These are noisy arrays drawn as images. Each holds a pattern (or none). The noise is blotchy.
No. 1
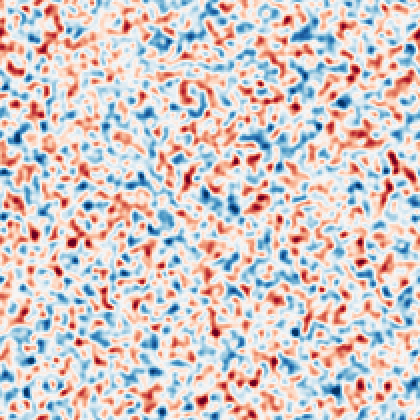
only noise
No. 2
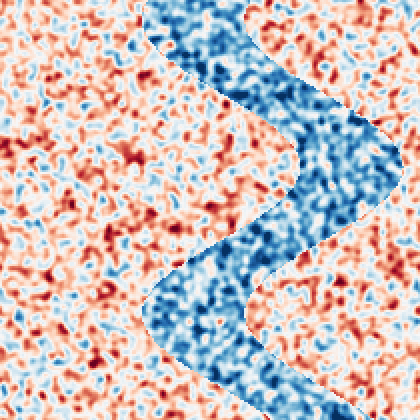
a wavy band
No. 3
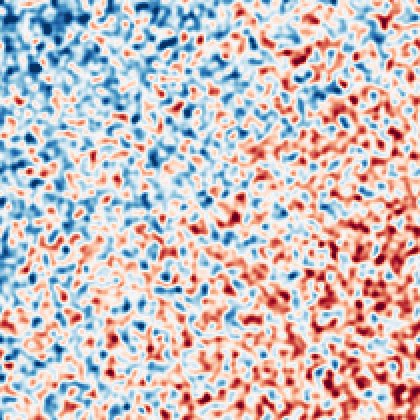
a smooth slope
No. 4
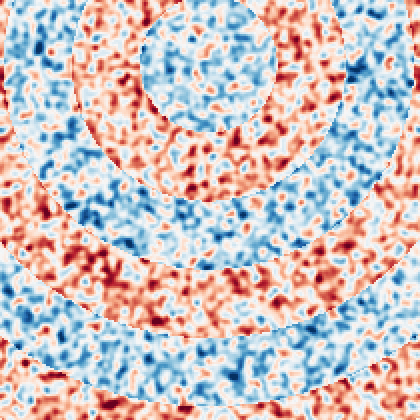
rings round one point
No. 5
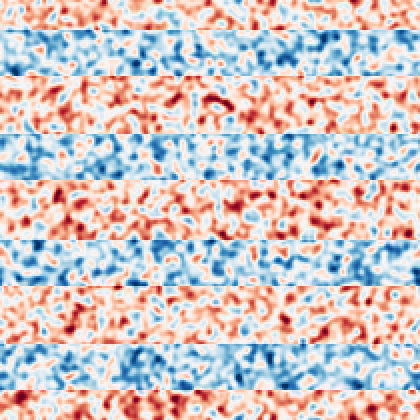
horizontal stripes
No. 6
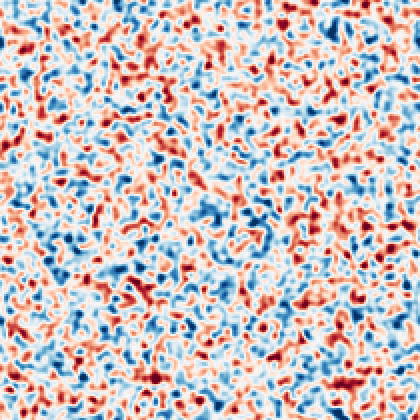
only noise
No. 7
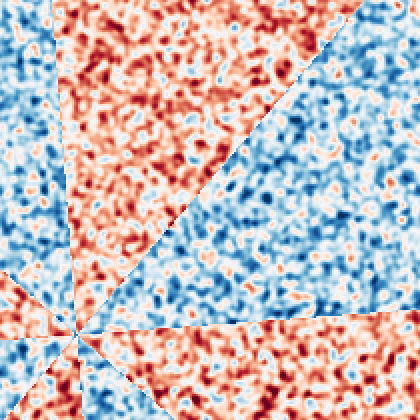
spokes from one point
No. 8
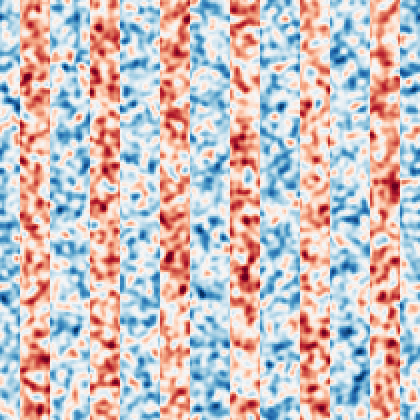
vertical stripes
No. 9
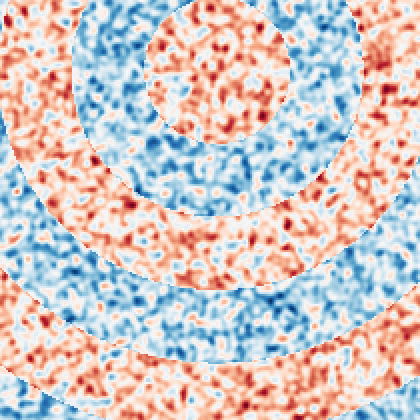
rings round one point
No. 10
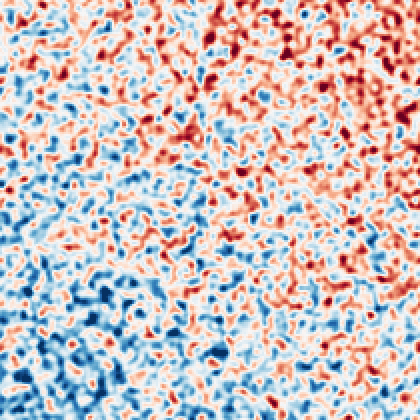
a smooth slope
